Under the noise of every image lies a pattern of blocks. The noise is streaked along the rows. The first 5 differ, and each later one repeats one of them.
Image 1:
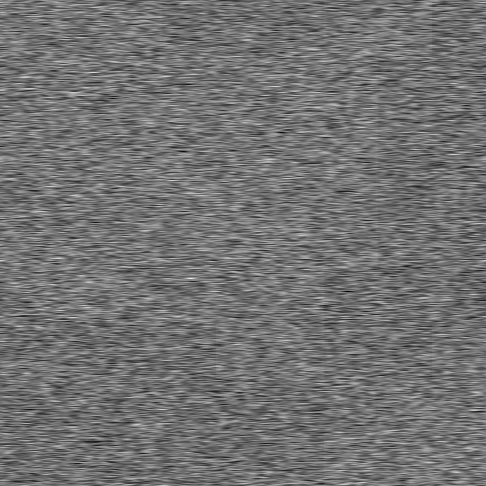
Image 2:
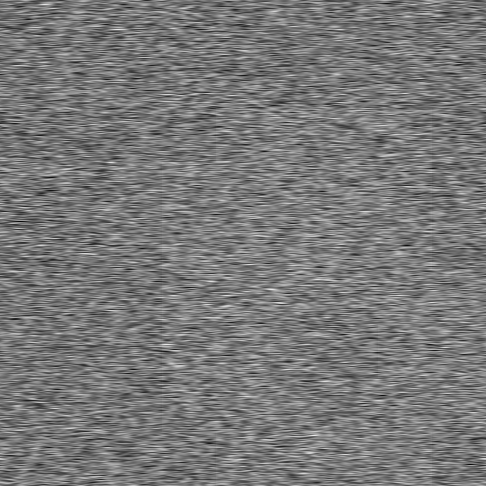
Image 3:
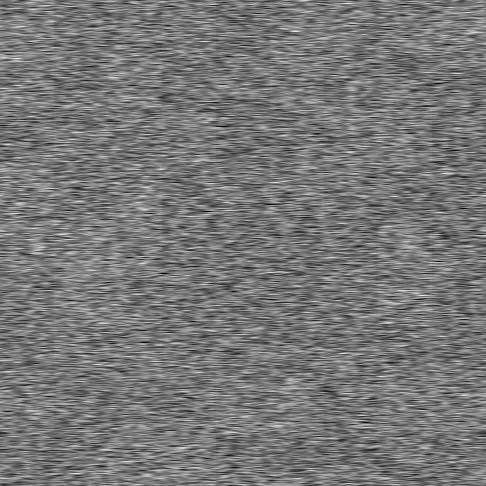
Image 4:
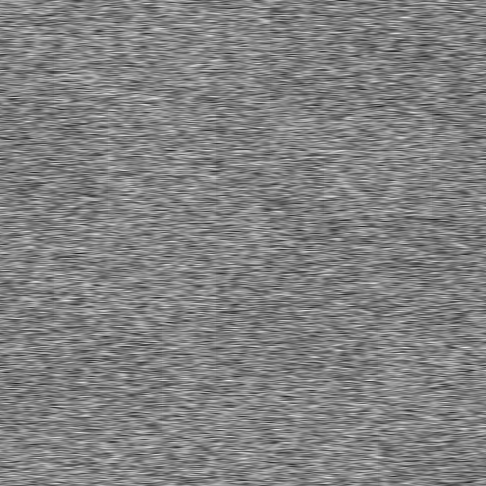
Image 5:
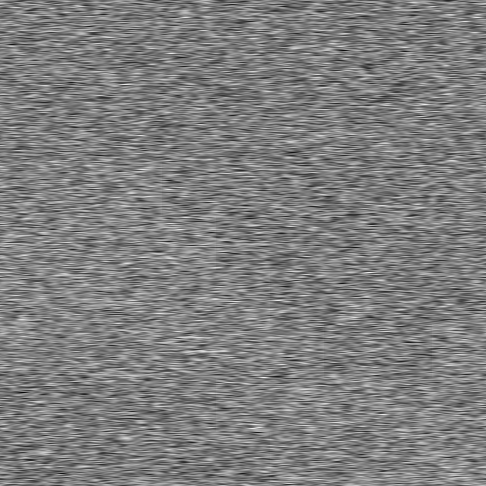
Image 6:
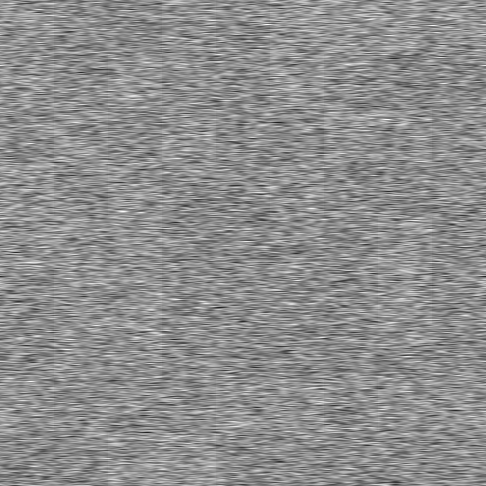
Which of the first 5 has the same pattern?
3
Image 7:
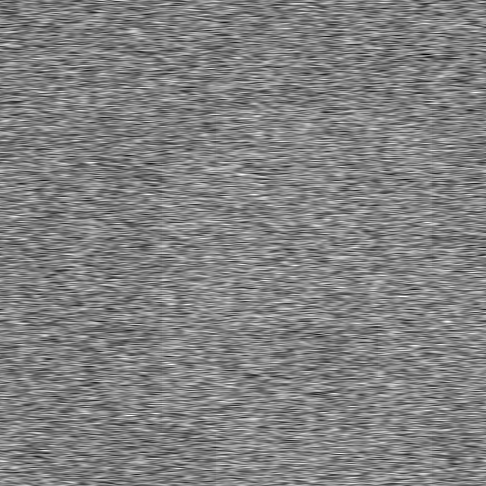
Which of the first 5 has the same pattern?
2
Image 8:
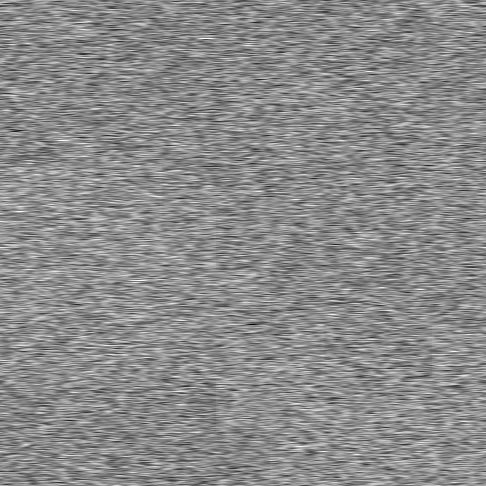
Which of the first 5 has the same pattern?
5
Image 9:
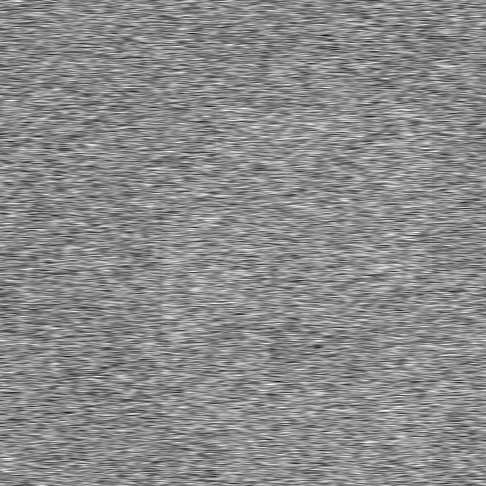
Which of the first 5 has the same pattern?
2
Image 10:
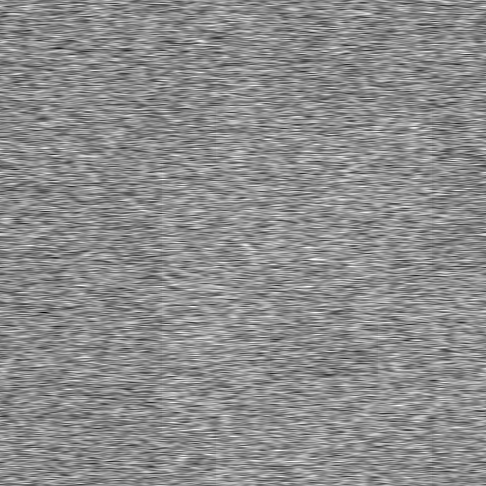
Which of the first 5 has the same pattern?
2
